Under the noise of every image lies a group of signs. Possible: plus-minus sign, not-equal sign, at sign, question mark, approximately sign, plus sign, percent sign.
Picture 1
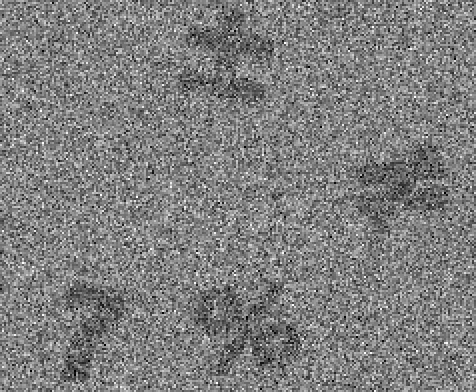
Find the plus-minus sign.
top middle
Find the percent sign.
bottom middle
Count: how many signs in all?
4
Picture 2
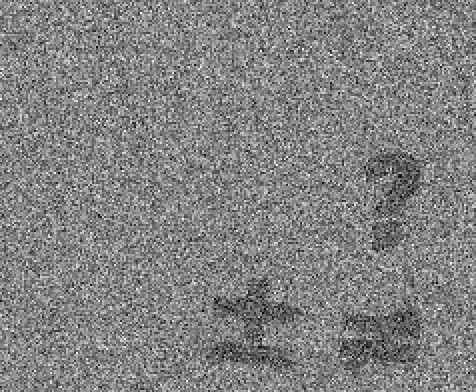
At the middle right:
question mark
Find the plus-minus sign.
bottom middle
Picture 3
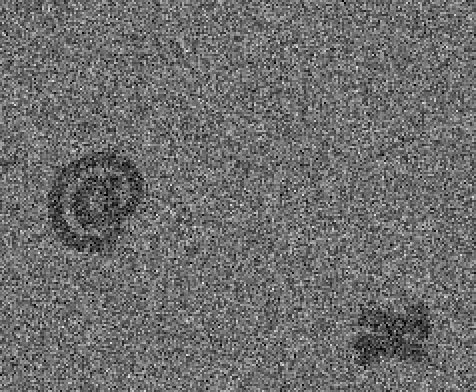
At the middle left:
at sign
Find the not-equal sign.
bottom right
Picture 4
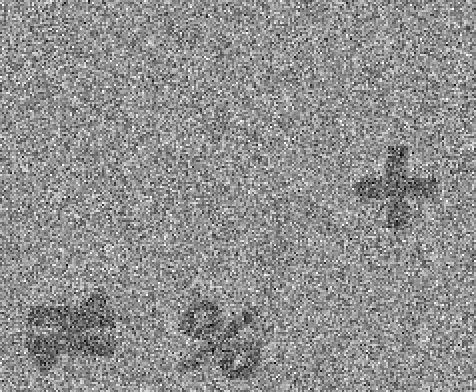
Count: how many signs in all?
3
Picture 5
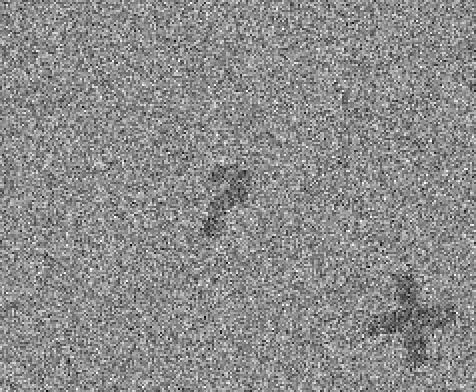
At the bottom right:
plus sign
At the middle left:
nothing
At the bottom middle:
nothing
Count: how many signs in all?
2
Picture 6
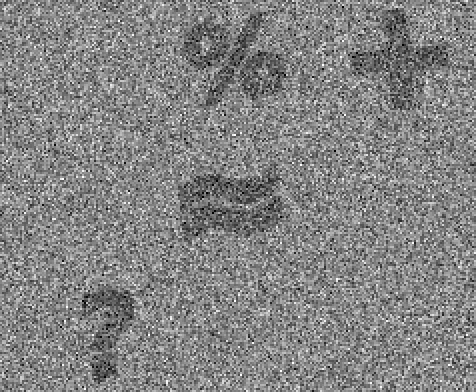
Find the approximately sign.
centre
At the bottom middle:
nothing
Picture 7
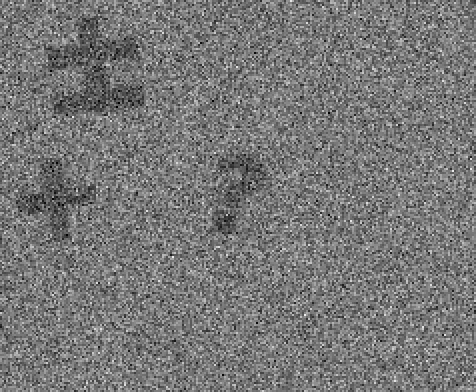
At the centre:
question mark
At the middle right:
nothing
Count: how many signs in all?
3
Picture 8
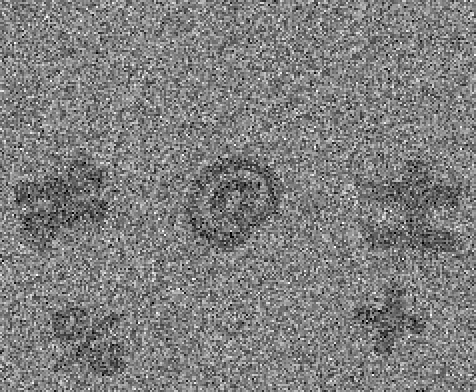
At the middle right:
plus-minus sign
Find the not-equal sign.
middle left
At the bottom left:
percent sign
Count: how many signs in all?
5
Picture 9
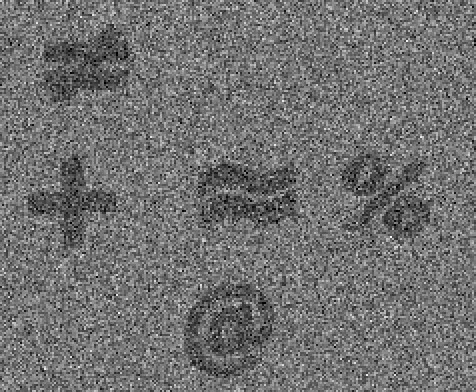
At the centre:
approximately sign
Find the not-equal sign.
top left
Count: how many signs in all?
5
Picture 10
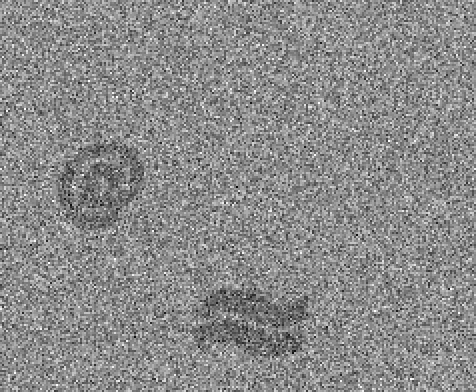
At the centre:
nothing
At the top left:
nothing
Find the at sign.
middle left
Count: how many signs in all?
2
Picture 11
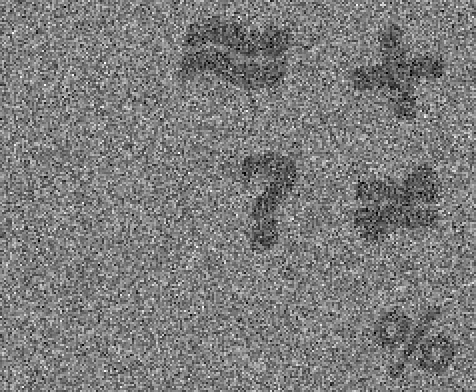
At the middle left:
nothing
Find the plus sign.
top right
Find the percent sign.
bottom right
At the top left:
nothing
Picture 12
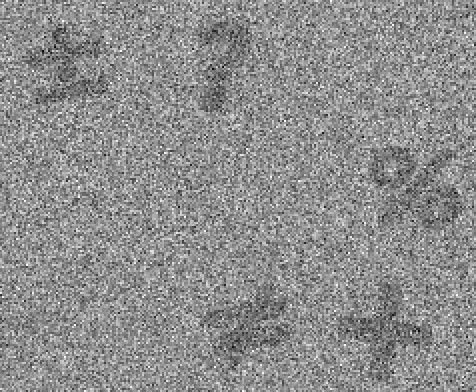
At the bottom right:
plus sign
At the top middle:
question mark
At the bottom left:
nothing
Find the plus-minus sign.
top left
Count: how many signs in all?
5
